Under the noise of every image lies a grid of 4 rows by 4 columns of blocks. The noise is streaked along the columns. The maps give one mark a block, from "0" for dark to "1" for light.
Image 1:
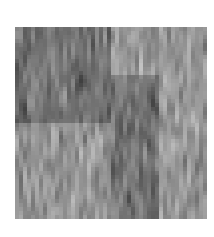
0011
0001
1101
1101
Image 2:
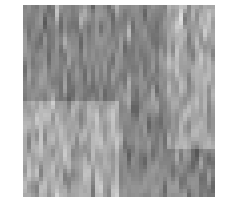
0001
0001
1101
1100
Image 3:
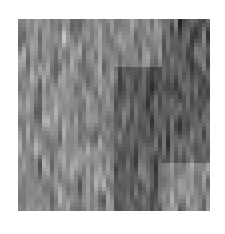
1110
1100
1100
1101
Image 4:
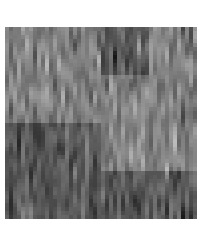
1101
1111
0011
0000
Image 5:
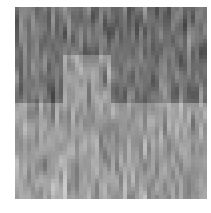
0000
0100
1111
1111
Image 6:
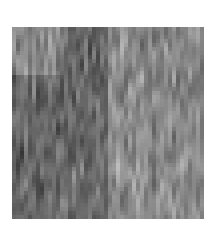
1011
0011
0011
0011
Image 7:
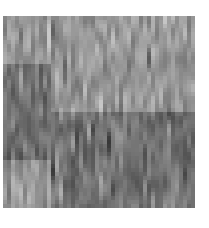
1111
0111
0000
1000
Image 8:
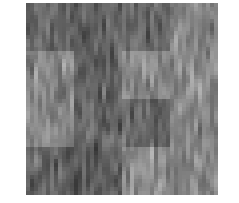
0001
1011
1001
0011
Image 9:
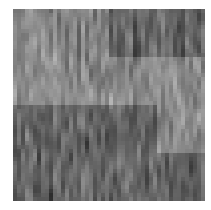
1100
1111
0001
0000
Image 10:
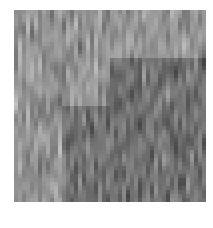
1111
1100
1000
1000
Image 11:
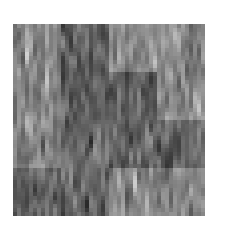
1011
1001
1000
0011
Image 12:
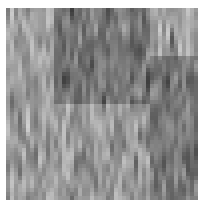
1001
1000
1110
1110
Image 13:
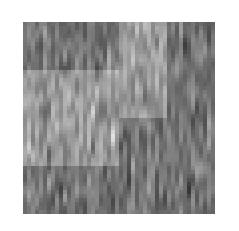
0010
1110
1100
0000
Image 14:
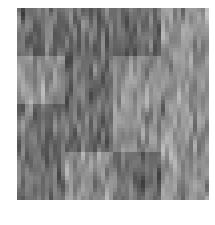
0001
1011
0011
0101
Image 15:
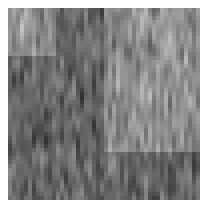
1011
0011
0011
0000
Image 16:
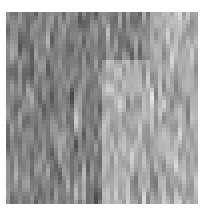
0001
0011
0011
0011
